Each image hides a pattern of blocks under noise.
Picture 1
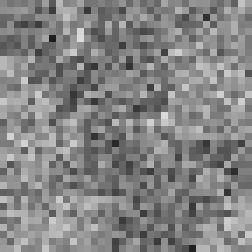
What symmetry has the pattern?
no symmetry
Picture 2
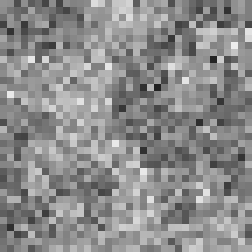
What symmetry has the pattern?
no symmetry
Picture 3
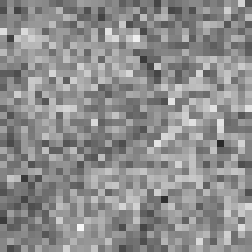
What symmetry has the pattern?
mirrored about the diagonal from the top left
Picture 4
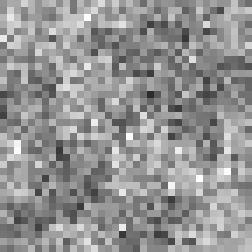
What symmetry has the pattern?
mirrored about the diagonal from the bottom left
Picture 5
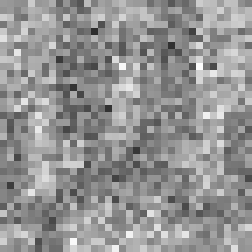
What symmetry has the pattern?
left and right mirror each other
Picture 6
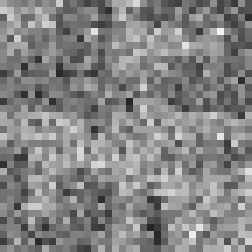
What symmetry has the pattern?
mirrored about the diagonal from the top left
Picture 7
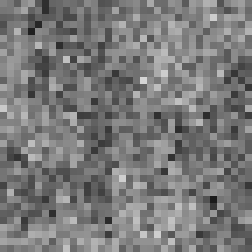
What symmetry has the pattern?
no symmetry
